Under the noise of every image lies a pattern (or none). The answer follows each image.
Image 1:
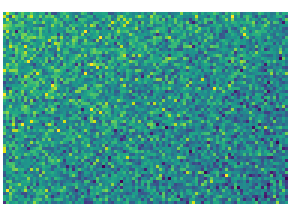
a smooth slope
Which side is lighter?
top left
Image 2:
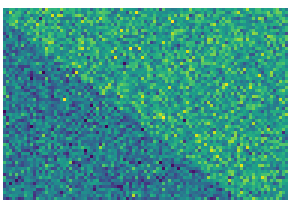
a sharp edge
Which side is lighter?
top right
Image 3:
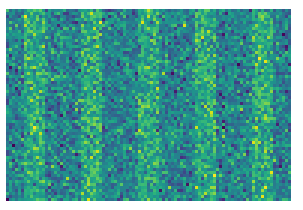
vertical stripes
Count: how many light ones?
5
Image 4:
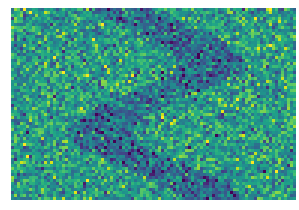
a wavy band
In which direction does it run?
top to bottom
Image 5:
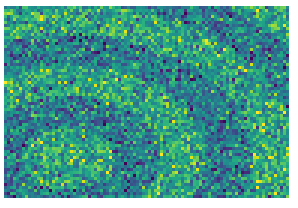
rings round one point
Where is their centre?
bottom left
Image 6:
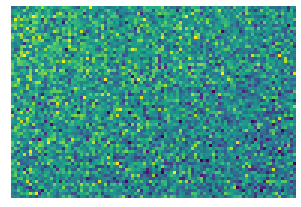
a smooth slope
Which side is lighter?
top left
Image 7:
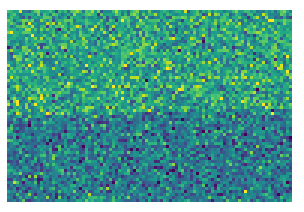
a sharp edge
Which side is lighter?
top
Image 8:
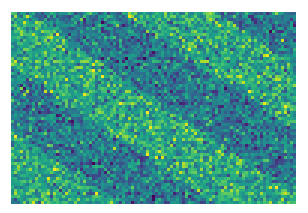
diagonal stripes
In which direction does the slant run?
top left to bottom right
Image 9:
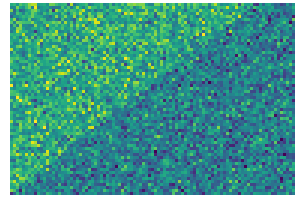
a sharp edge
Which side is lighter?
top left
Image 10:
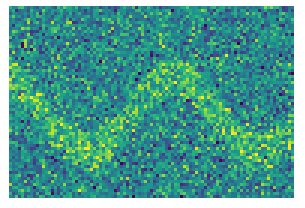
a wavy band
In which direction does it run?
left to right
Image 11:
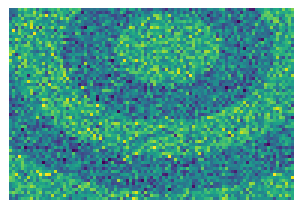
rings round one point
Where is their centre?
top middle
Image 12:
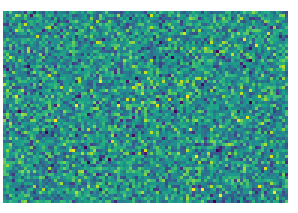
only noise
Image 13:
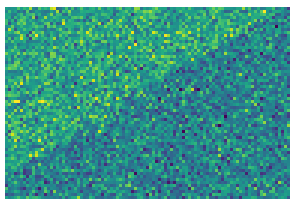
a sharp edge
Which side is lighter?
top left
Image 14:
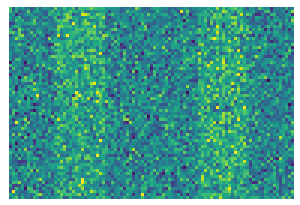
vertical stripes
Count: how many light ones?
2
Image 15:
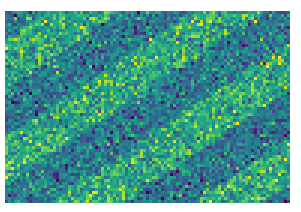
diagonal stripes
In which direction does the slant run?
bottom left to top right
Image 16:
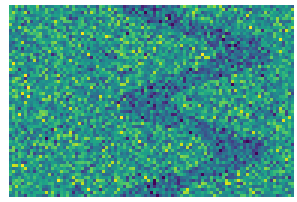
a wavy band
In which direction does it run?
top to bottom
